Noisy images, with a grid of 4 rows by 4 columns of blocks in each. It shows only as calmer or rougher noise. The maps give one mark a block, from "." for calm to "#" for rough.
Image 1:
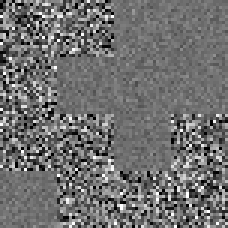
# # . .
# . . .
# # . #
. # # #
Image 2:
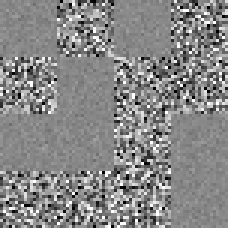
. # . #
# . # #
. . # .
# # # .
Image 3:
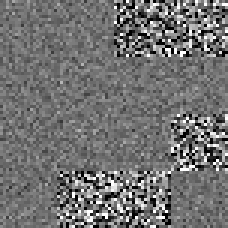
. . # #
. . . .
. . . #
. # # .
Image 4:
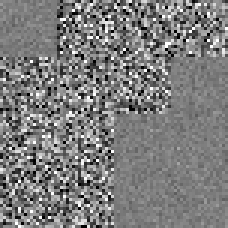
. # # #
# # # .
# # . .
# # . .
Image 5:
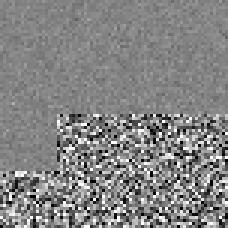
. . . .
. . . .
. # # #
# # # #
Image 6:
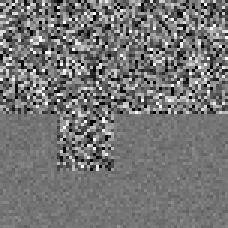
# # # #
# # # #
. # . .
. . . .
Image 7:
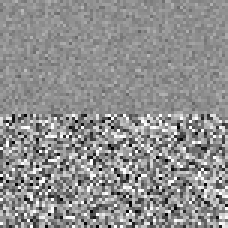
. . . .
. . . .
# # # #
# # # #
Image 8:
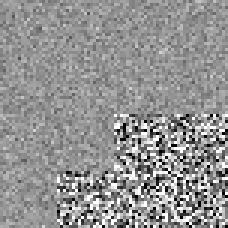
. . . .
. . . .
. . # #
. # # #
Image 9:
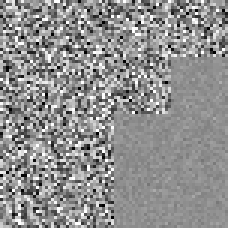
# # # #
# # # .
# # . .
# # . .
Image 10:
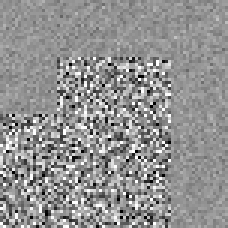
. . . .
. # # .
# # # .
# # # .
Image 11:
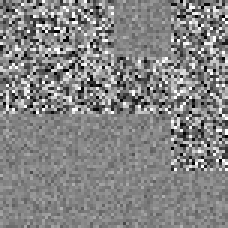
# # . #
# # # #
. . . #
. . . .
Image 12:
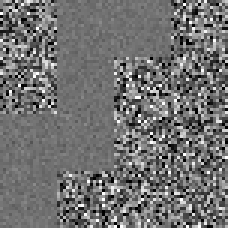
# . . #
# . # #
. . # #
. # # #
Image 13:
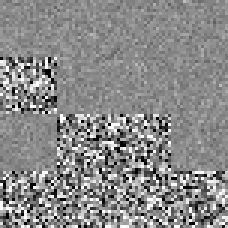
. . . .
# . . .
. # # .
# # # #
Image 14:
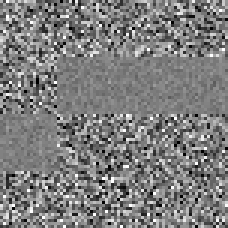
# # # #
# . . .
. # # #
# # # #
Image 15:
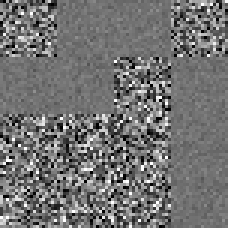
# . . #
. . # .
# # # .
# # # .
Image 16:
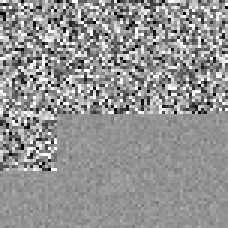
# # # #
# # # #
# . . .
. . . .
